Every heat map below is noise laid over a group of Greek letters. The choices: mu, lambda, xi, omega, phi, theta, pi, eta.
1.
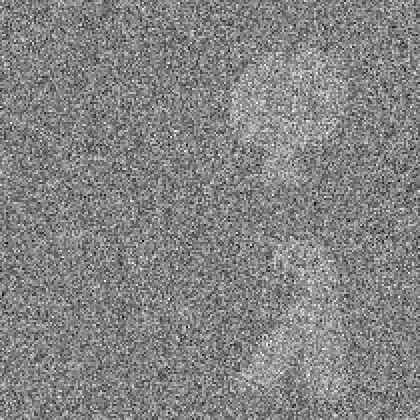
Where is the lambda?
bottom right
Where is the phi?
top right
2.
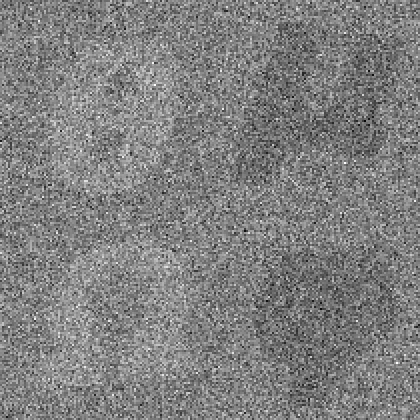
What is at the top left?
theta
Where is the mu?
top right
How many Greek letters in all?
4
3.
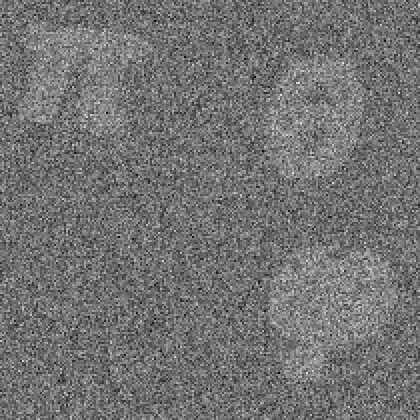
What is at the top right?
theta
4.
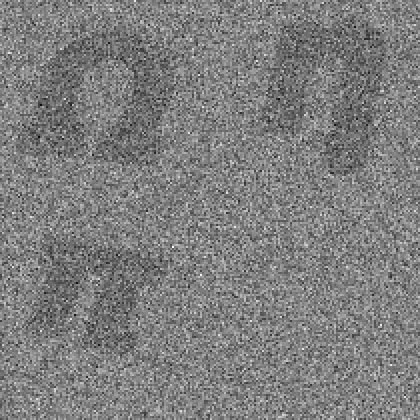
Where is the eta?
top right
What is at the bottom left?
pi
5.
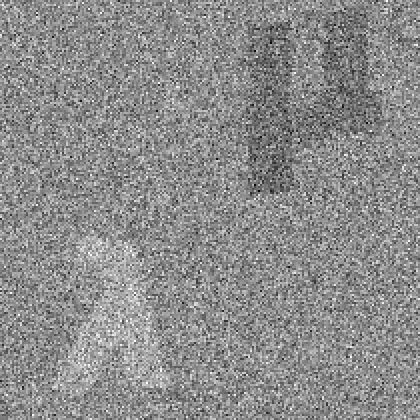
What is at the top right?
mu
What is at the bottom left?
lambda
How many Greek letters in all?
2
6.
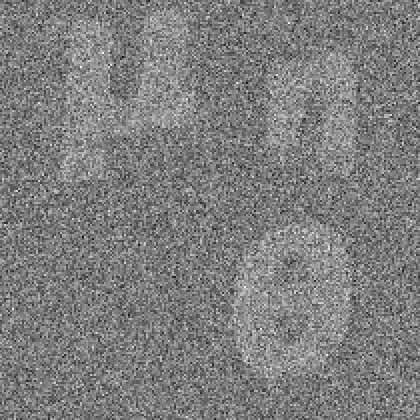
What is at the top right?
eta
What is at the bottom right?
theta
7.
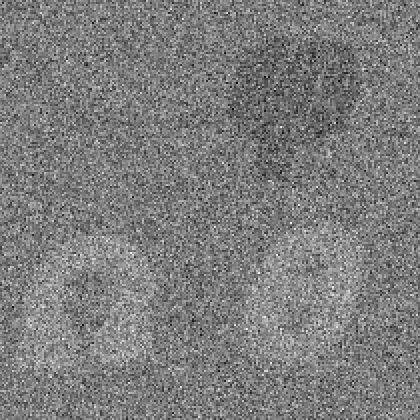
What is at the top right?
phi
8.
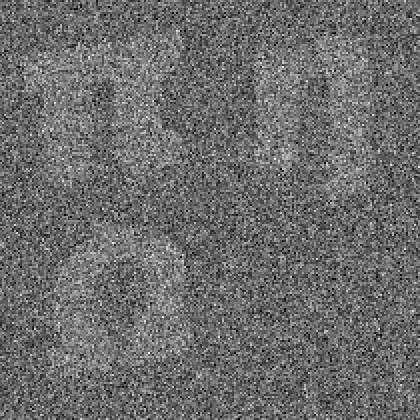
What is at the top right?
eta
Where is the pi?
top left
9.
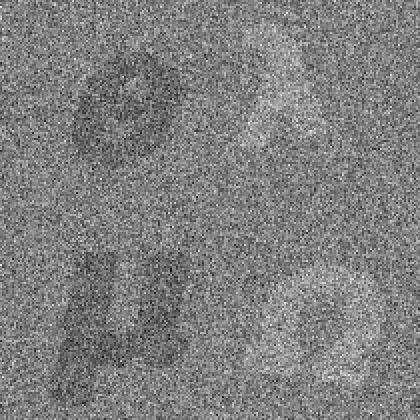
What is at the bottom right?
omega
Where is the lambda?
top right
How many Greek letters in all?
4
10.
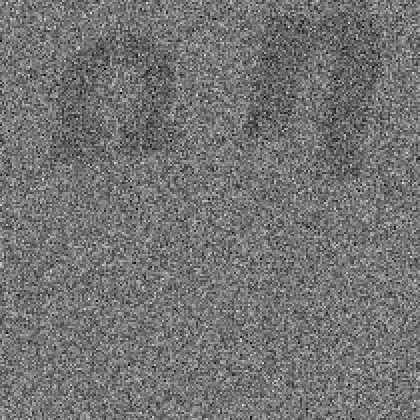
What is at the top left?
omega
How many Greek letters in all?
2
